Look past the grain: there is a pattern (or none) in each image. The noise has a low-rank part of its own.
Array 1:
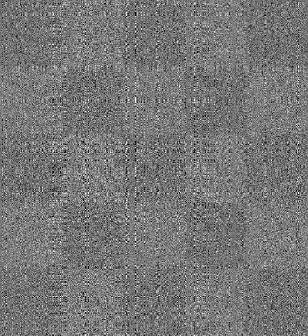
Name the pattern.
a checkerboard
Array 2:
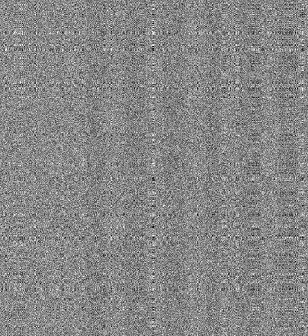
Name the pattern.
bands of columns
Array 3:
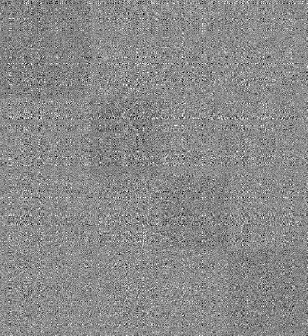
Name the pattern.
blocks along the diagonal
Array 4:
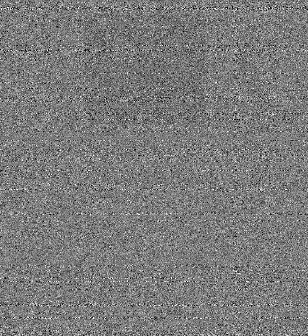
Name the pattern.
one block
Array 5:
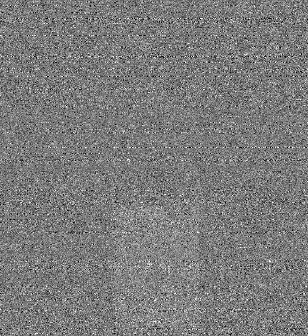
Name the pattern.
one block
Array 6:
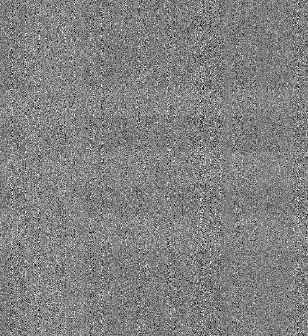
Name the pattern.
bands of rows crossing bands of columns
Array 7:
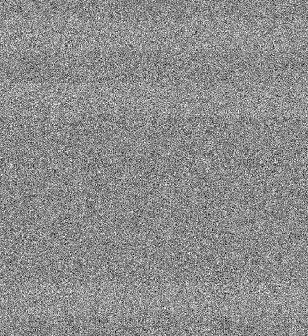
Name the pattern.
bands of rows
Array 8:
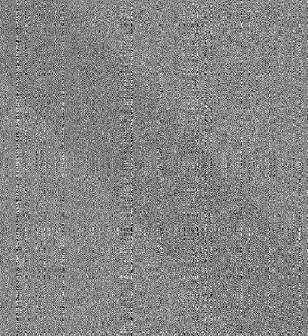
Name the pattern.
a diagonal band
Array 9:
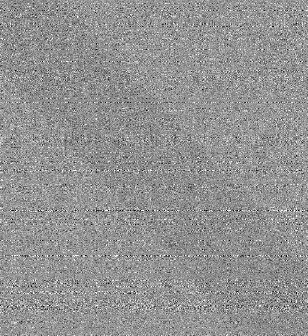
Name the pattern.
a diagonal band
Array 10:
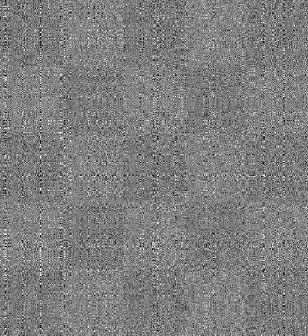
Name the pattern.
a checkerboard
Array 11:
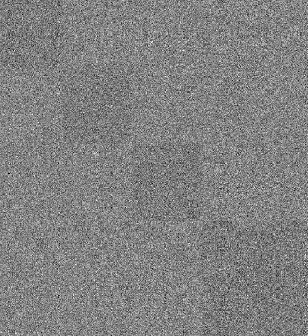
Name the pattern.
blocks along the diagonal
